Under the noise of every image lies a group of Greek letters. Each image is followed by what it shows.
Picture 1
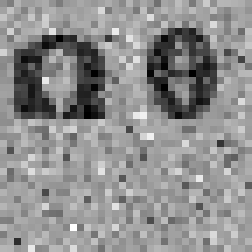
top left: dark omega; top right: dark theta
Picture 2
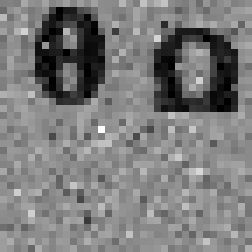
top left: dark theta; top right: dark omega
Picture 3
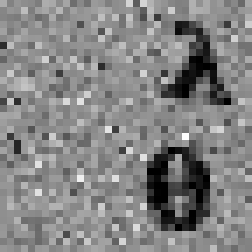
top right: dark lambda; bottom right: dark theta
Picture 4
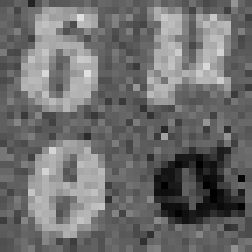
top left: light delta; top right: light mu; bottom left: light theta; bottom right: dark alpha
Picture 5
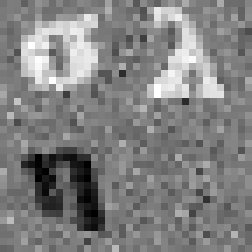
top left: light sigma; top right: light lambda; bottom left: dark eta
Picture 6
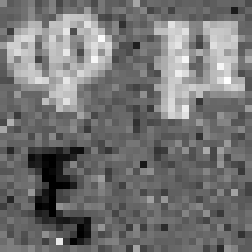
top left: light phi; top right: light mu; bottom left: dark xi
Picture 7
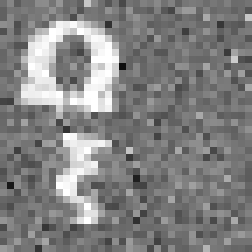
top left: light omega; bottom left: light xi
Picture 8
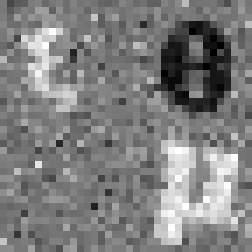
top left: light xi; top right: dark theta; bottom right: light mu
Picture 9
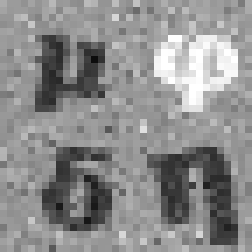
top left: dark mu; top right: light phi; bottom left: dark delta; bottom right: dark eta
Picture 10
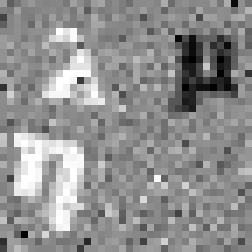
top left: light lambda; top right: dark mu; bottom left: light eta
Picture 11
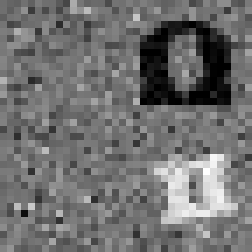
top right: dark omega; bottom right: light pi
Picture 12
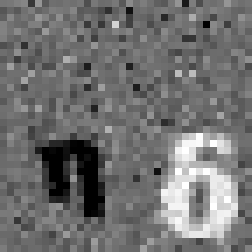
bottom left: dark eta; bottom right: light delta
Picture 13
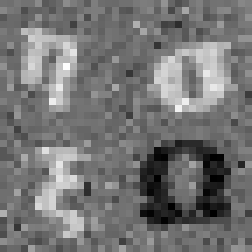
top left: light eta; top right: light sigma; bottom left: light xi; bottom right: dark omega
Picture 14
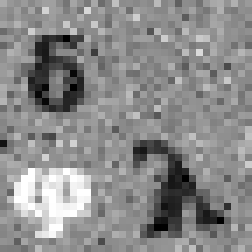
top left: dark delta; bottom left: light phi; bottom right: dark lambda
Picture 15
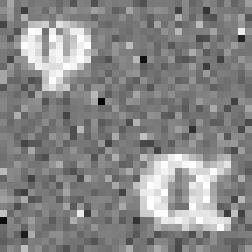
top left: light phi; bottom right: light alpha
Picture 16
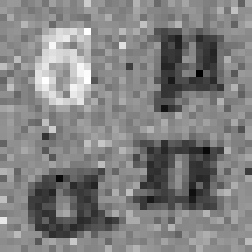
top left: light delta; top right: dark mu; bottom left: dark alpha; bottom right: dark pi
